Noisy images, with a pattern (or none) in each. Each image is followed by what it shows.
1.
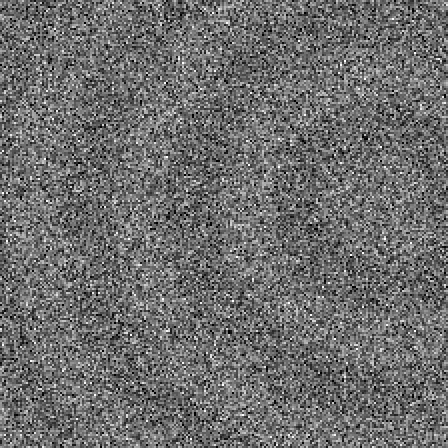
rings round one point
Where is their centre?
middle right
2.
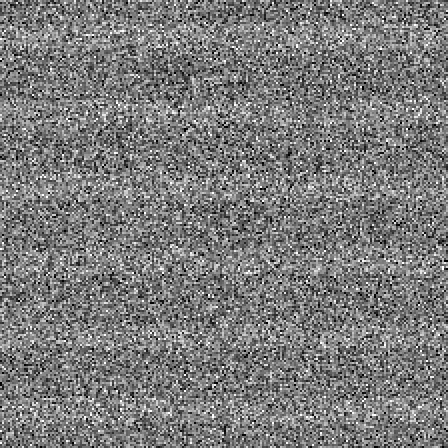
horizontal stripes
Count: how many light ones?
6
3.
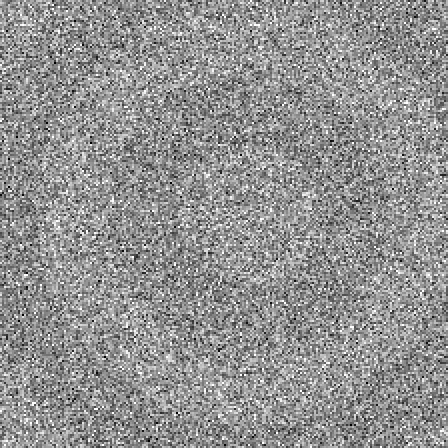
rings round one point
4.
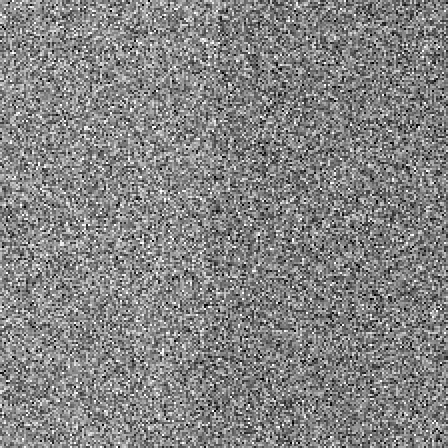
a sharp edge
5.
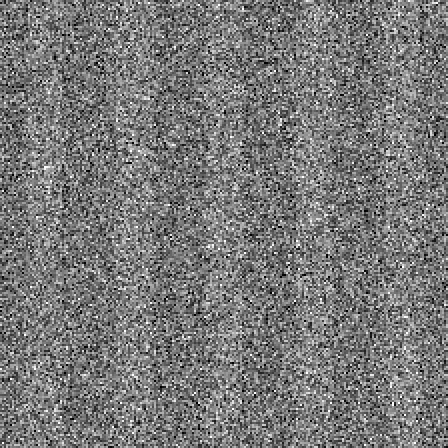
vertical stripes
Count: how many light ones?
5
